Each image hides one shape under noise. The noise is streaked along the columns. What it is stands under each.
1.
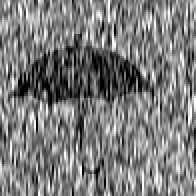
umbrella
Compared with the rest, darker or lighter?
darker
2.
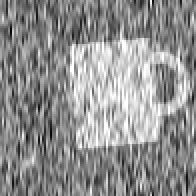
cup
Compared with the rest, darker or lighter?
lighter
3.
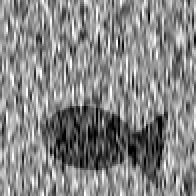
fish
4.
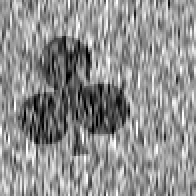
club
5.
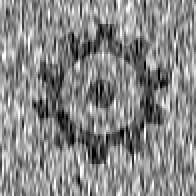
gear
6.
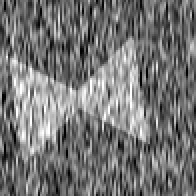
bow tie
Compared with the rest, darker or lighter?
lighter
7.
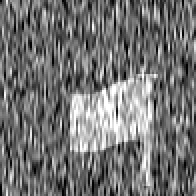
flag
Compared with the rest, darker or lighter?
lighter
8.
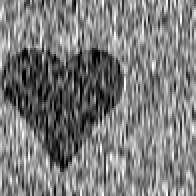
heart
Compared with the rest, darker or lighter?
darker
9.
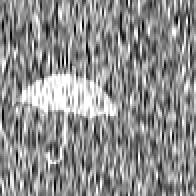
umbrella
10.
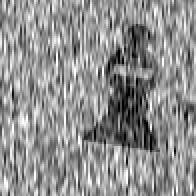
chess bishop
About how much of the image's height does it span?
two thirds
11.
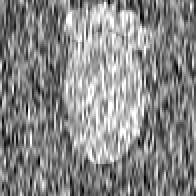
footprint
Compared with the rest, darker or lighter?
lighter
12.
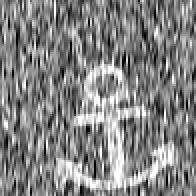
anchor
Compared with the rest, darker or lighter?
lighter
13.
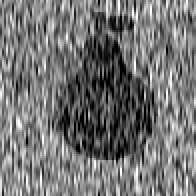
pear
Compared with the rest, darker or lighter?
darker
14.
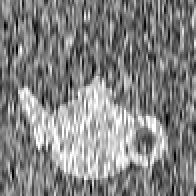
teapot
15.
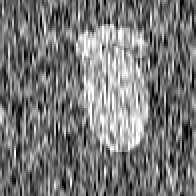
footprint
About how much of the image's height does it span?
two thirds
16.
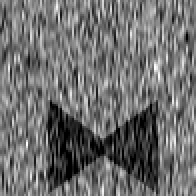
bow tie
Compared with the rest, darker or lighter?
darker
